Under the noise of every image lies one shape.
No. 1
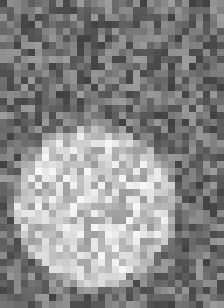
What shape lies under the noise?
disc
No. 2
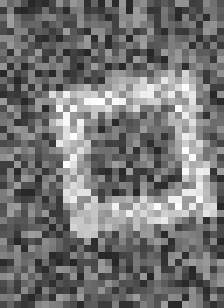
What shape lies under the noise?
square frame
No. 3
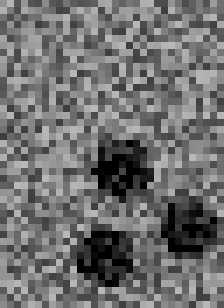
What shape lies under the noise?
three dots
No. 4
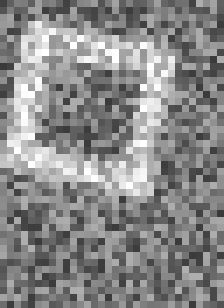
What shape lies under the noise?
square frame
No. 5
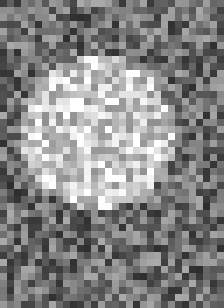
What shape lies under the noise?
disc
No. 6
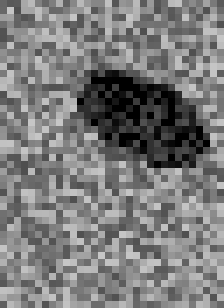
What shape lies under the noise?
ellipse
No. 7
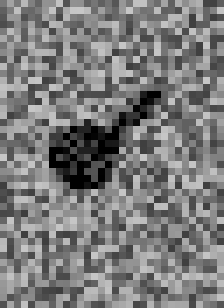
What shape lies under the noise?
lollipop
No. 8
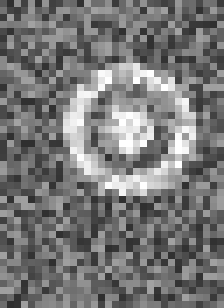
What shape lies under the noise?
bullseye
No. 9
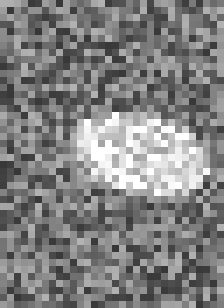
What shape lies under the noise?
ellipse
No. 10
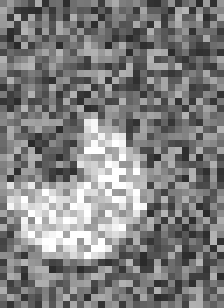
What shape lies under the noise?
disc with a wedge cut out
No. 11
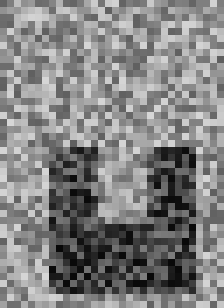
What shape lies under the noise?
square with a notch
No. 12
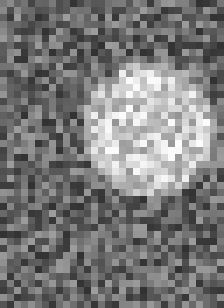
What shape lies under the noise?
disc
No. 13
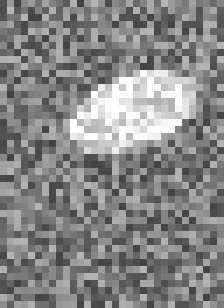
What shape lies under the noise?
ellipse
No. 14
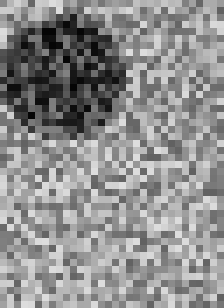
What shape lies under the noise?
disc
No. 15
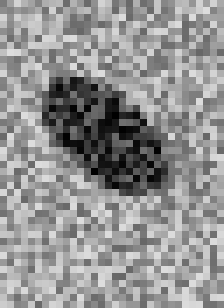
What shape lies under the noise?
ellipse
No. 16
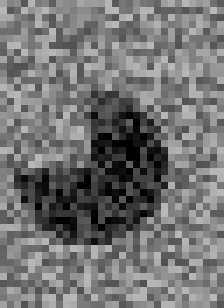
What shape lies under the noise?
disc with a wedge cut out
